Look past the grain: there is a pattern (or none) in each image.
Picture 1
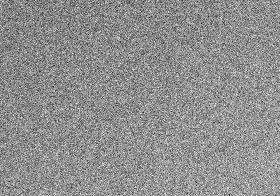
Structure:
a smooth slope
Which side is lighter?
bottom right
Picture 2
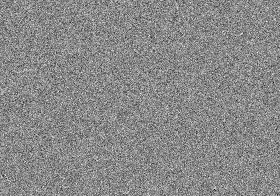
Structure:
only noise
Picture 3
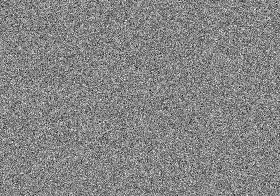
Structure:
only noise
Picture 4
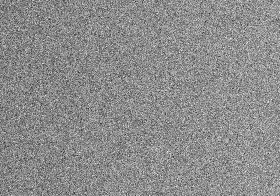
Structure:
a smooth slope
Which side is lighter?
right
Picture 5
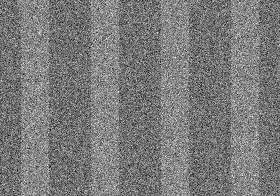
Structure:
vertical stripes
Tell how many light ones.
4
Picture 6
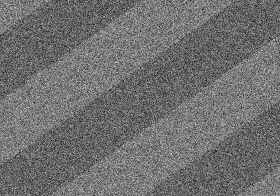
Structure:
diagonal stripes
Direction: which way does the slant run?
bottom left to top right
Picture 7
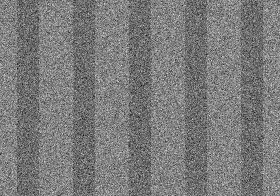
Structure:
vertical stripes
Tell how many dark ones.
5
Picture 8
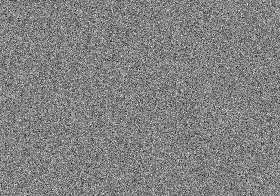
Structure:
only noise
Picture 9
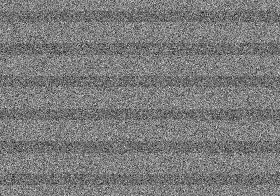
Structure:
horizontal stripes
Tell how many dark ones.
6
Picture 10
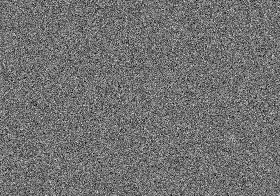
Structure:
only noise
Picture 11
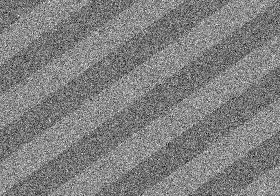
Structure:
diagonal stripes
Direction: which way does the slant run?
bottom left to top right
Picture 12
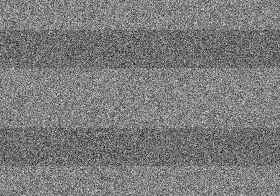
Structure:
horizontal stripes
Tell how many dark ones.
2
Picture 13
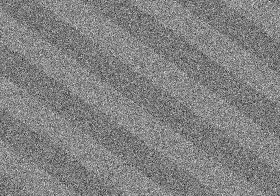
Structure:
diagonal stripes
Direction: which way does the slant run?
top left to bottom right
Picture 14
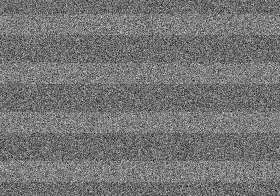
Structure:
horizontal stripes
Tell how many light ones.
4
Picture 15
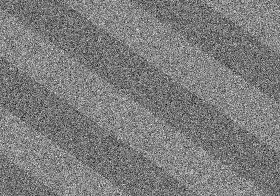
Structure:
diagonal stripes
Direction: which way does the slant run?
top left to bottom right
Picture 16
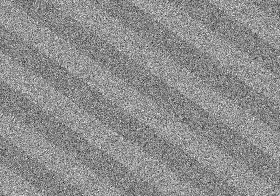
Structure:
diagonal stripes
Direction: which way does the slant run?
top left to bottom right
